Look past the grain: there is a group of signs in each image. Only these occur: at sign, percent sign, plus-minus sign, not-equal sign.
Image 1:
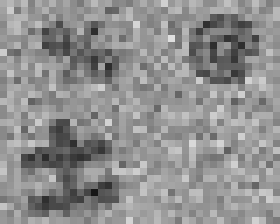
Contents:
top left: percent sign; top right: at sign; bottom left: plus-minus sign
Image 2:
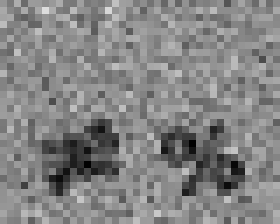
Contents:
bottom left: not-equal sign; bottom right: percent sign
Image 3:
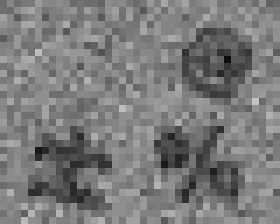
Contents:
top right: at sign; bottom left: plus-minus sign; bottom right: percent sign
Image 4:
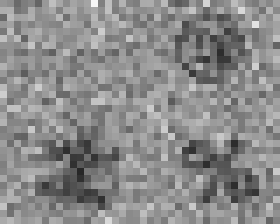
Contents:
top right: at sign; bottom left: plus-minus sign; bottom right: percent sign
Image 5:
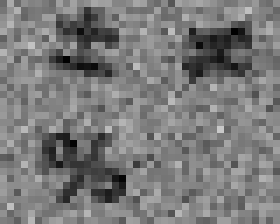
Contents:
top left: plus-minus sign; top right: not-equal sign; bottom left: percent sign
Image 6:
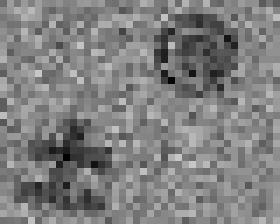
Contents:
top right: at sign; bottom left: plus-minus sign
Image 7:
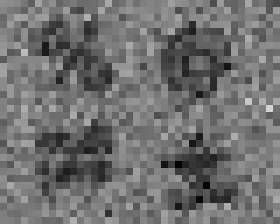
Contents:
top left: percent sign; top right: at sign; bottom left: not-equal sign; bottom right: plus-minus sign
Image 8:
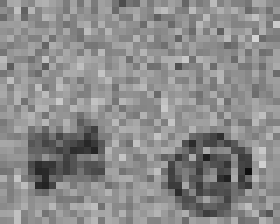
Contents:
bottom left: not-equal sign; bottom right: at sign
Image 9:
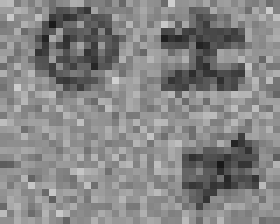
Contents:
top left: at sign; top right: plus-minus sign; bottom right: not-equal sign
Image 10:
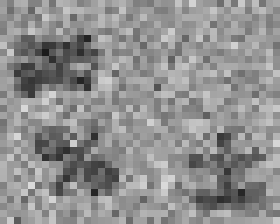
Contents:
top left: not-equal sign; bottom left: percent sign; bottom right: plus-minus sign
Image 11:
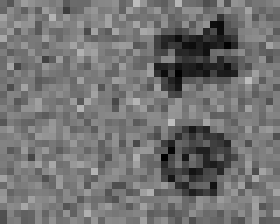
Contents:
top right: not-equal sign; bottom right: at sign
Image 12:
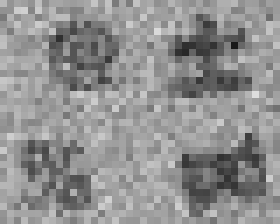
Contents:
top left: at sign; top right: plus-minus sign; bottom left: percent sign; bottom right: not-equal sign
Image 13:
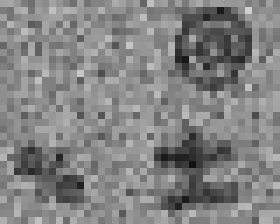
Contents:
top right: at sign; bottom left: percent sign; bottom right: plus-minus sign
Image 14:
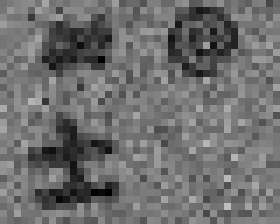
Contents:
top left: not-equal sign; top right: at sign; bottom left: plus-minus sign
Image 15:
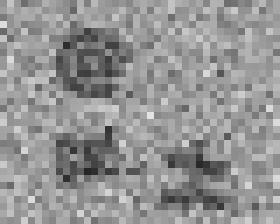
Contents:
top left: at sign; bottom left: not-equal sign; bottom right: plus-minus sign
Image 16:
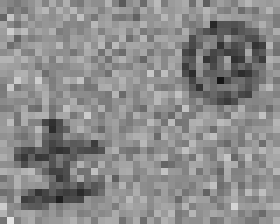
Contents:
top right: at sign; bottom left: plus-minus sign
